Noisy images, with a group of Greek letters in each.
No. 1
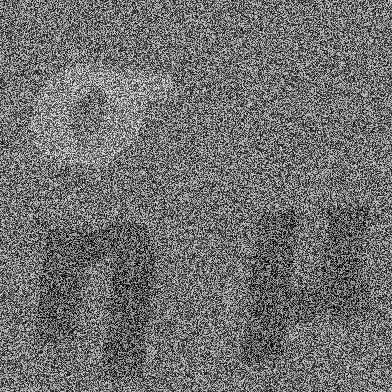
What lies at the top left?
sigma
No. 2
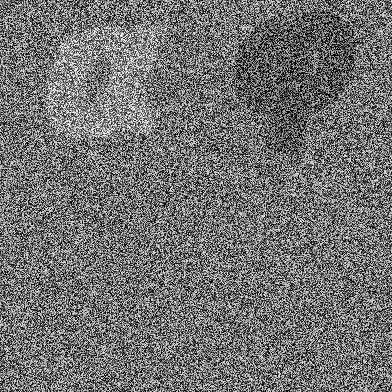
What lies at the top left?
alpha
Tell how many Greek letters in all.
2
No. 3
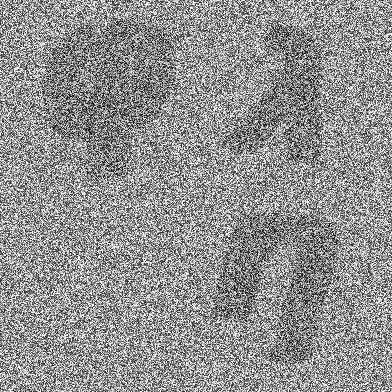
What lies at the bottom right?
eta
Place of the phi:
top left
